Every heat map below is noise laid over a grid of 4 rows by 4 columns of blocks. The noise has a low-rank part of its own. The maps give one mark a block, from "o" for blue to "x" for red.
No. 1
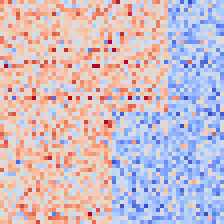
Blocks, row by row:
xxxo
xxxo
xxoo
xxoo
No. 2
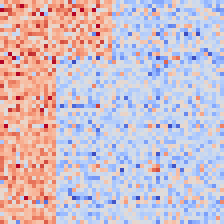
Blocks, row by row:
xxoo
xooo
xooo
xooo
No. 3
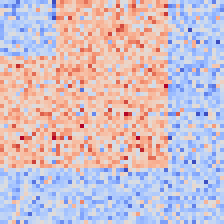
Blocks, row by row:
oxxo
xxxo
xxxo
oooo
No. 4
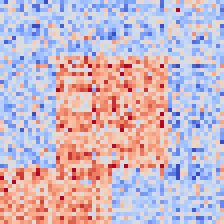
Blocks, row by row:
oooo
oxxo
oxxo
xxoo
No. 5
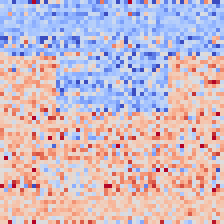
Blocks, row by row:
oooo
xoox
xxxx
xxxx
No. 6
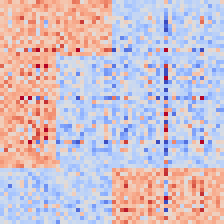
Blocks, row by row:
xxoo
xooo
xooo
ooxx
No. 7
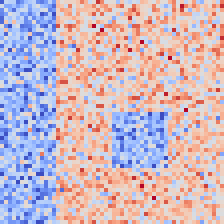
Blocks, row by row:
oxxx
oxxx
oxox
oxxx
